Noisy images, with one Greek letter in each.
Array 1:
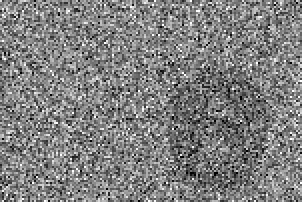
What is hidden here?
dark theta
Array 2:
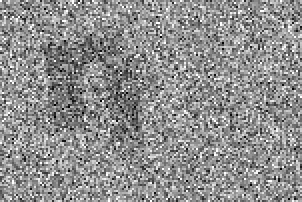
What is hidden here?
dark eta
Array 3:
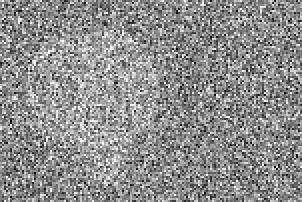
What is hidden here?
light phi
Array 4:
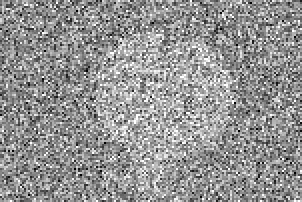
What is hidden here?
light phi
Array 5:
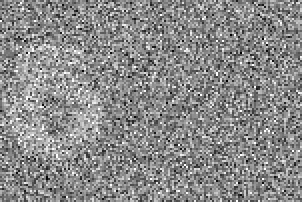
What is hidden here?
light delta
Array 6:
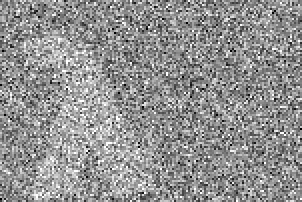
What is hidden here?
light lambda
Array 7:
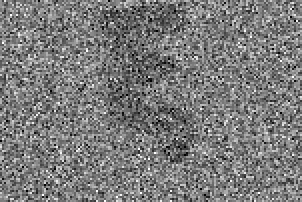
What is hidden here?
dark xi
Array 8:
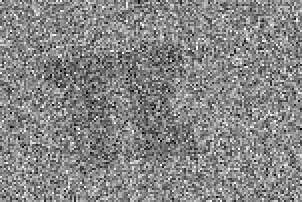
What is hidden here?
dark pi
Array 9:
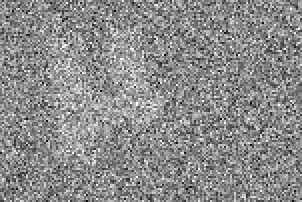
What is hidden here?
light mu
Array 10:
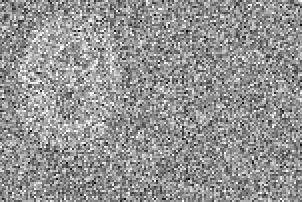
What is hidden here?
light theta
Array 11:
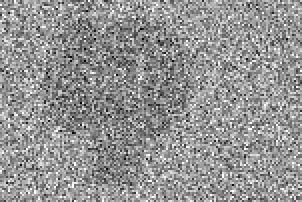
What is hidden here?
dark phi
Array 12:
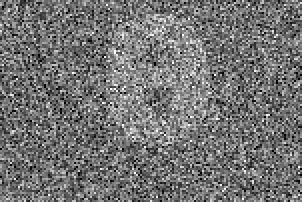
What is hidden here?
light theta
